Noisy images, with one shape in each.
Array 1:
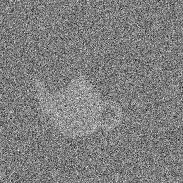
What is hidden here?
light teapot
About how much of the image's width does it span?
half
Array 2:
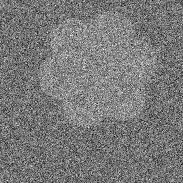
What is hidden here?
light flower
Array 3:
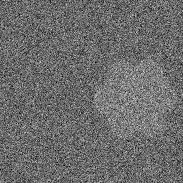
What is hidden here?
light flower
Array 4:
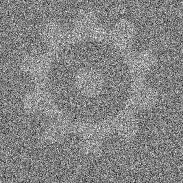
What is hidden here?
light gear
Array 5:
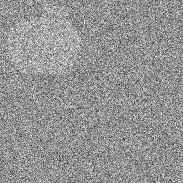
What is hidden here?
light apple, top left
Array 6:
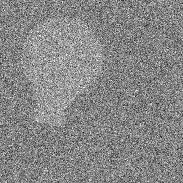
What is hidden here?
light light bulb
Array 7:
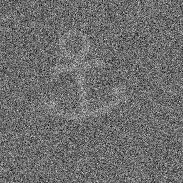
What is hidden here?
light anchor
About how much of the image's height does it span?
half
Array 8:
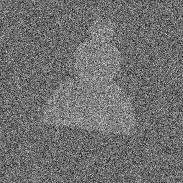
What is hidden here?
light chess pawn
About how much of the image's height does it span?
two thirds
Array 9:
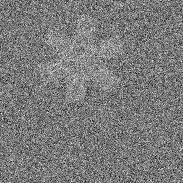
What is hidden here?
light asterisk
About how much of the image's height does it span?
half
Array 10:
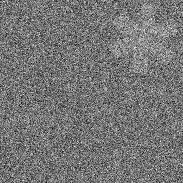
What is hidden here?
light asterisk, top right
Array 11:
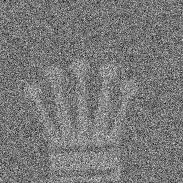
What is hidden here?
light chess queen
